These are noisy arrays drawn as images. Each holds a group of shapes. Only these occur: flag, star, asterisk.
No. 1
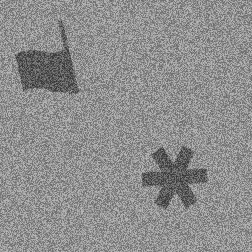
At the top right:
nothing
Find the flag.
top left
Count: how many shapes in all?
2
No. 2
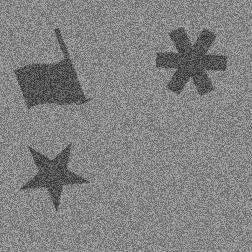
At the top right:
asterisk
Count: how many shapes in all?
3
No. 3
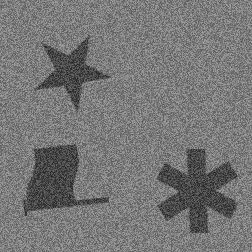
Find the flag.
bottom left
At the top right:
nothing
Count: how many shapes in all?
3
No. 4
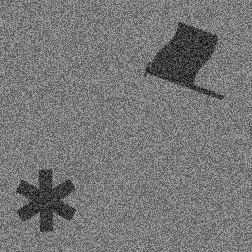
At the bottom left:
asterisk
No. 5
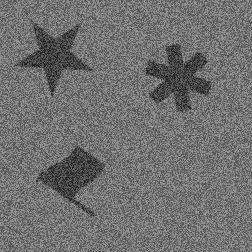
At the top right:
asterisk
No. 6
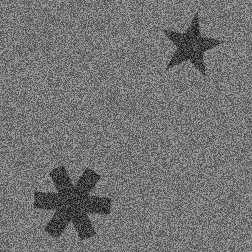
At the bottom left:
asterisk
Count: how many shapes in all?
2
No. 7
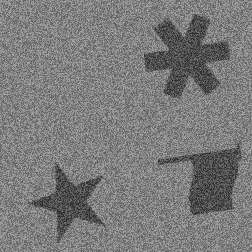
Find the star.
bottom left
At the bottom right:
flag
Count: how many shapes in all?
3
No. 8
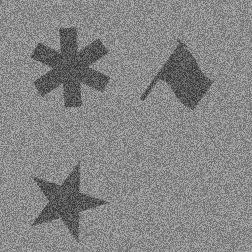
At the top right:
flag
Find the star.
bottom left
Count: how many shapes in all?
3
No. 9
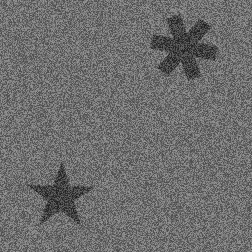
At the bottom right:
nothing
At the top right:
asterisk
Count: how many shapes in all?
2
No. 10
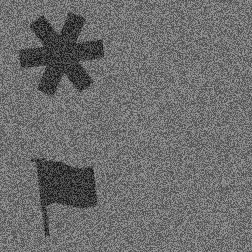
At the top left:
asterisk
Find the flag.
bottom left
